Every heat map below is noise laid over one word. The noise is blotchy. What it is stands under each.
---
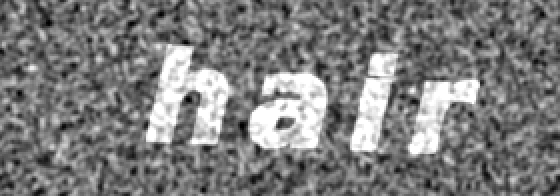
hair
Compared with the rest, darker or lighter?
lighter
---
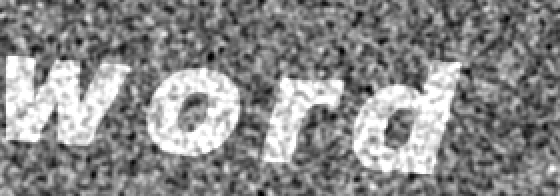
word
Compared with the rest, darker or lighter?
lighter
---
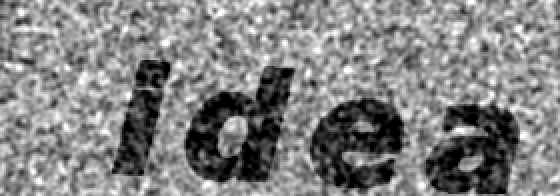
idea
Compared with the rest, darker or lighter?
darker
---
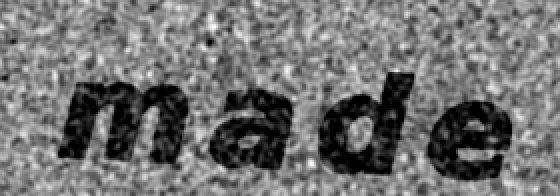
made
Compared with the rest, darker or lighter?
darker
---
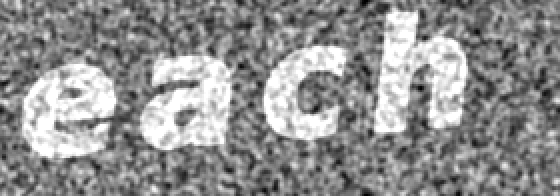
each
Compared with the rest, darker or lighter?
lighter
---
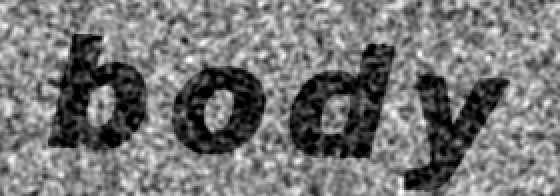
body
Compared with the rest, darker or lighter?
darker
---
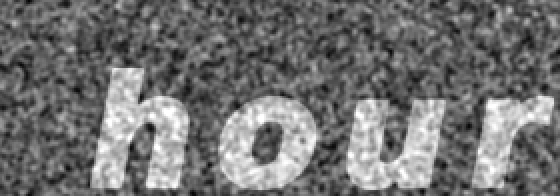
hour
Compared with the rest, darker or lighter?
lighter
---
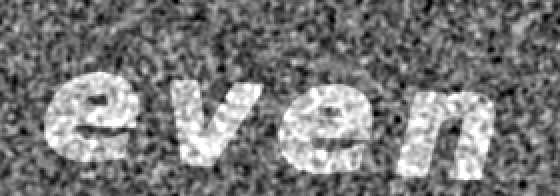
even
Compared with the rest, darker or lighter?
lighter
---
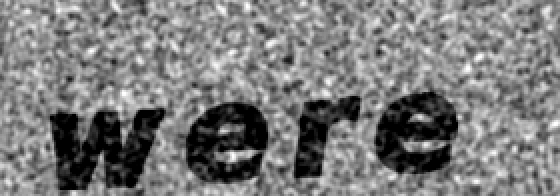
were
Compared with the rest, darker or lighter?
darker
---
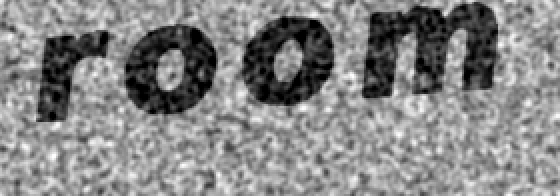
room
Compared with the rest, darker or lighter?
darker
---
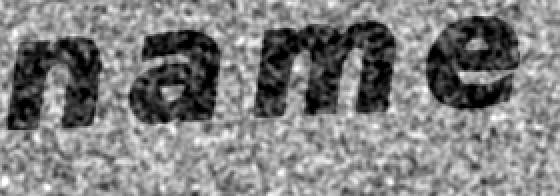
name
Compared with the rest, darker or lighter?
darker
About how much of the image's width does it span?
nearly all
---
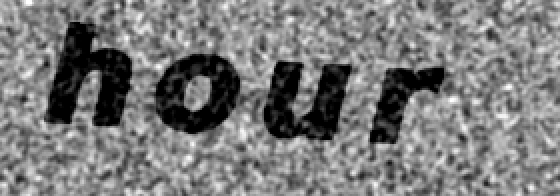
hour
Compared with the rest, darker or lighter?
darker
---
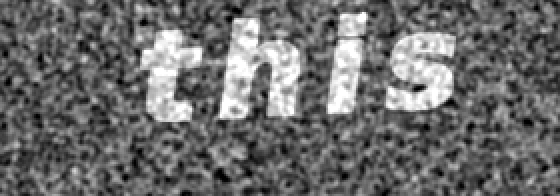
this
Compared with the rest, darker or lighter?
lighter
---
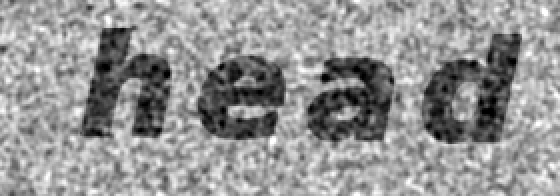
head
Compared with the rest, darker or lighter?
darker
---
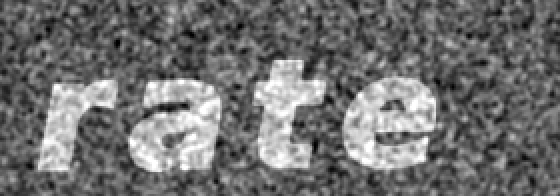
rate
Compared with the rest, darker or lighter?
lighter
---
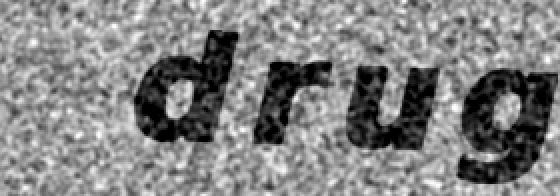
drug
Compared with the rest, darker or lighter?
darker
